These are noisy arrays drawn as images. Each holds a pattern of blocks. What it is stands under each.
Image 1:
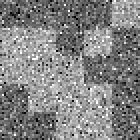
mirrored about the diagonal from the bottom left
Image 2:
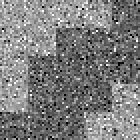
mirrored about the diagonal from the top left
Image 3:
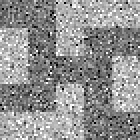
the same after a half turn
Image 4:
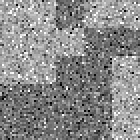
no symmetry
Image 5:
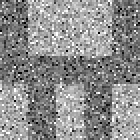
left and right mirror each other
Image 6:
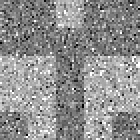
left and right mirror each other
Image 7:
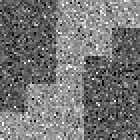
the same after a half turn
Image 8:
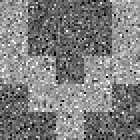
left and right mirror each other
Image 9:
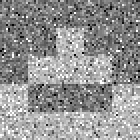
left and right mirror each other
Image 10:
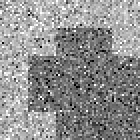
mirrored about the diagonal from the top left
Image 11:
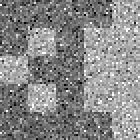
top and bottom mirror each other
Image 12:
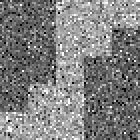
the same after a half turn
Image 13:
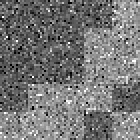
mirrored about the diagonal from the top left
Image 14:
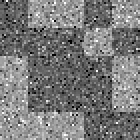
mirrored about the diagonal from the bottom left
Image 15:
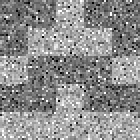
left and right mirror each other
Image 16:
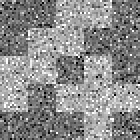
mirrored about the diagonal from the top left
